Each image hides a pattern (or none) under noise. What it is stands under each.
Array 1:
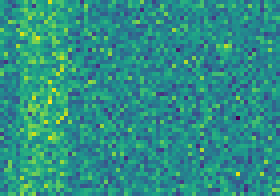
one band of columns
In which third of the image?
left
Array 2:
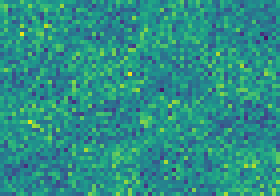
a checkerboard
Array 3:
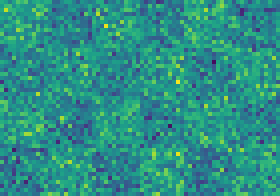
a checkerboard
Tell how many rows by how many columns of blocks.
4 by 6
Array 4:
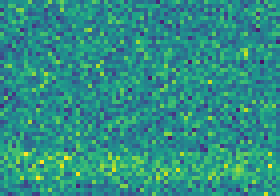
one band of rows
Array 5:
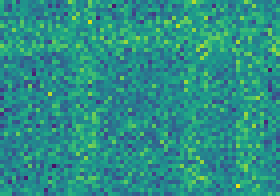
bands of rows crossing bands of columns
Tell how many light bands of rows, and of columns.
1 and 3
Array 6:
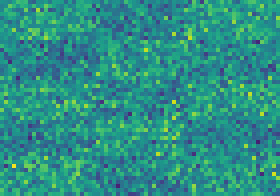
a checkerboard
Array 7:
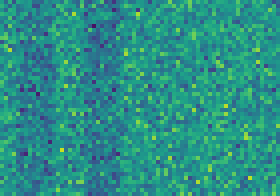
bands of columns
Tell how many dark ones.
2
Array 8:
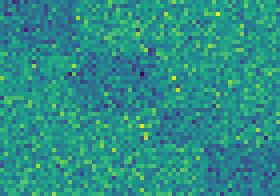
blocks along the diagonal
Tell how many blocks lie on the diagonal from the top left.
4
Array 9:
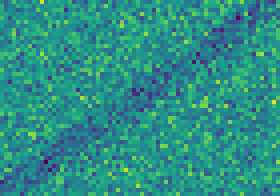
a diagonal band
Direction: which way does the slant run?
bottom left to top right
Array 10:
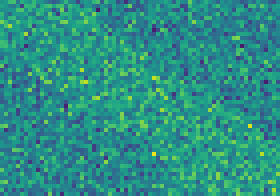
a diagonal band
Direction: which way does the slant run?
top left to bottom right
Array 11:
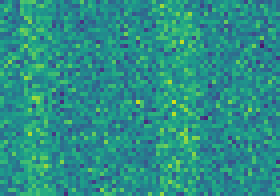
bands of columns
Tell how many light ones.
2
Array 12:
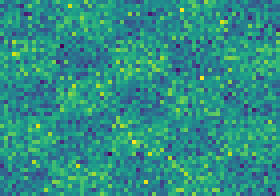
a checkerboard
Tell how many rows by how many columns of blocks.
5 by 5
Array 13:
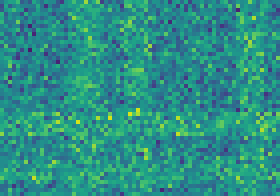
bands of rows crossing bands of columns
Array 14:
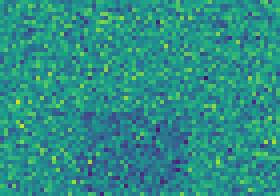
one block
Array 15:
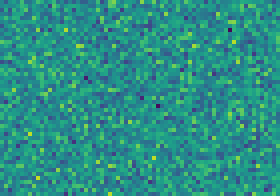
only noise
